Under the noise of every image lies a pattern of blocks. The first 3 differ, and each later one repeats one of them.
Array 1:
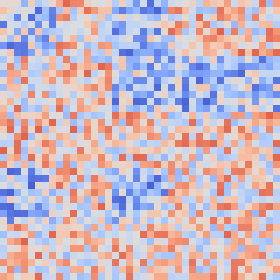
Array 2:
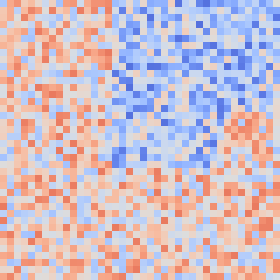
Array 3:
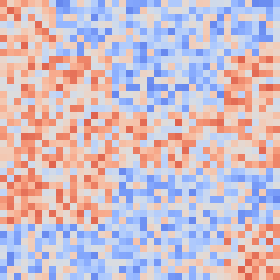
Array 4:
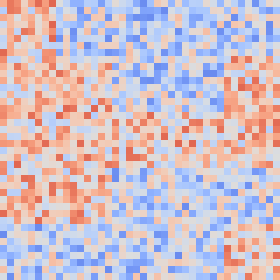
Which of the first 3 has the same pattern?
3
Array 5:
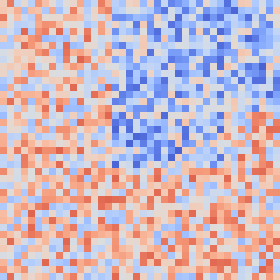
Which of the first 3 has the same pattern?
2
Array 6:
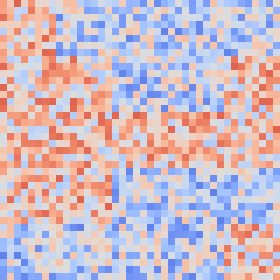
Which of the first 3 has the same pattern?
3
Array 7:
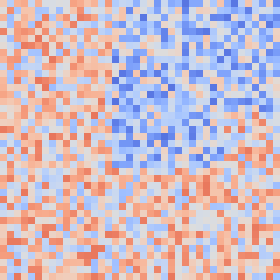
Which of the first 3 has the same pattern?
2
